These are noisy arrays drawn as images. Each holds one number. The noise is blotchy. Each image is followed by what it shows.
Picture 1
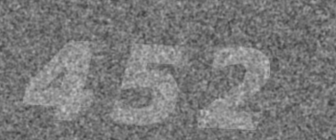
452
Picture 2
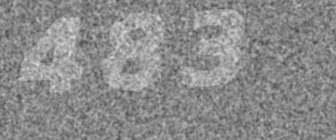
483
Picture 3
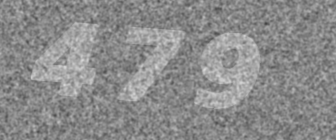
479
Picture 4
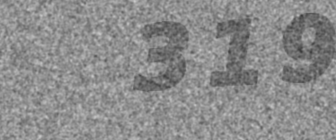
319
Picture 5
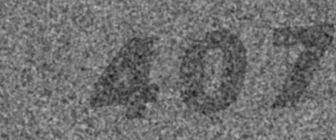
407
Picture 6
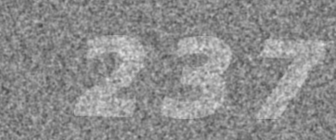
237
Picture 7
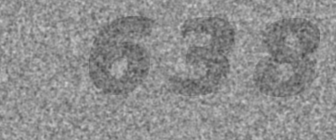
638
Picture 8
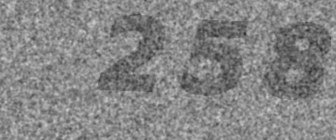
258
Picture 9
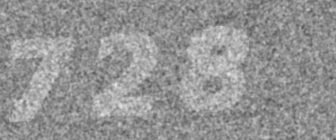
728
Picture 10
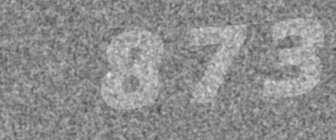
873
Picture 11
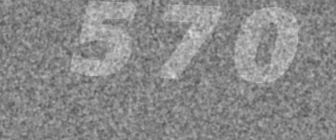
570
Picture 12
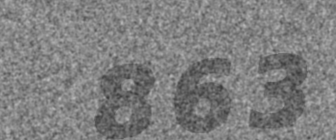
863
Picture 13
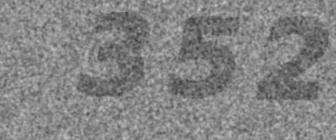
352
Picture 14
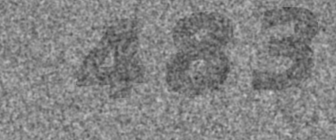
483
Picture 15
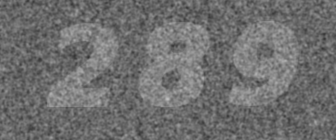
289
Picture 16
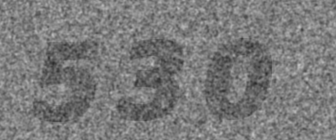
530
